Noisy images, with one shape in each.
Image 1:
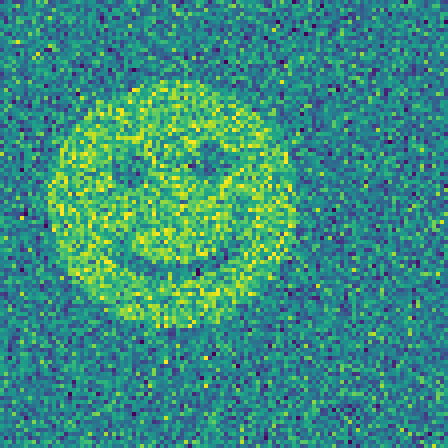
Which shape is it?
smiling face
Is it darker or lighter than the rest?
lighter
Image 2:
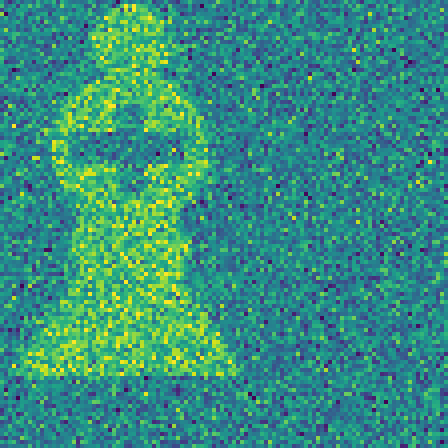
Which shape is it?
chess bishop
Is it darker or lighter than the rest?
lighter
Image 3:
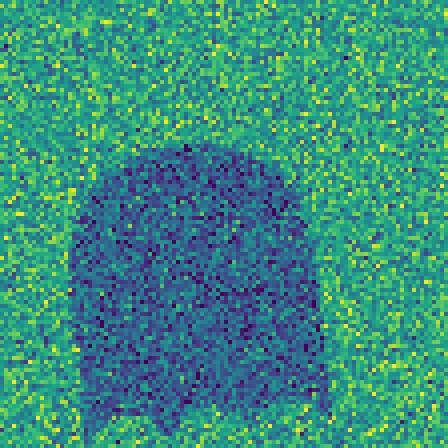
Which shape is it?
ghost
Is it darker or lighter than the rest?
darker
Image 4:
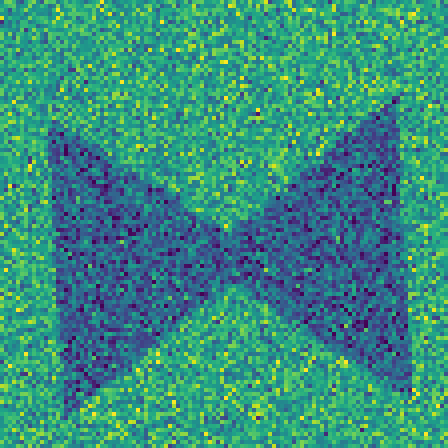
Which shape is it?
bow tie
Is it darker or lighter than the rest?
darker
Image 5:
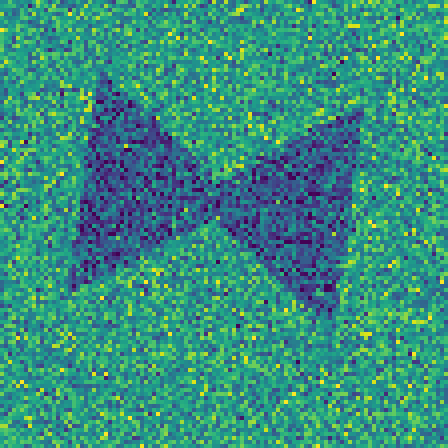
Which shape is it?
bow tie
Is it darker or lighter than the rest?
darker
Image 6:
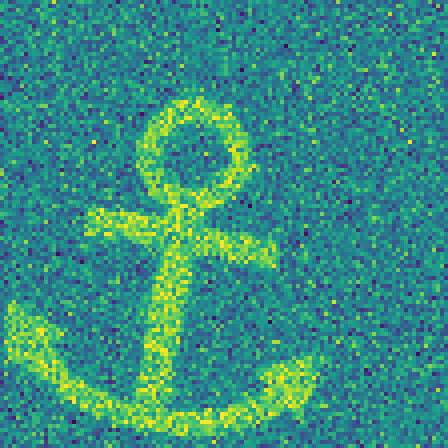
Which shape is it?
anchor
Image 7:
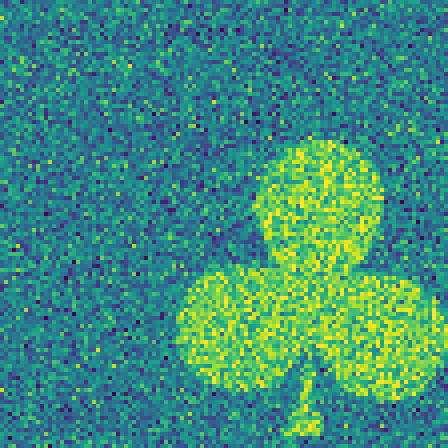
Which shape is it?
club
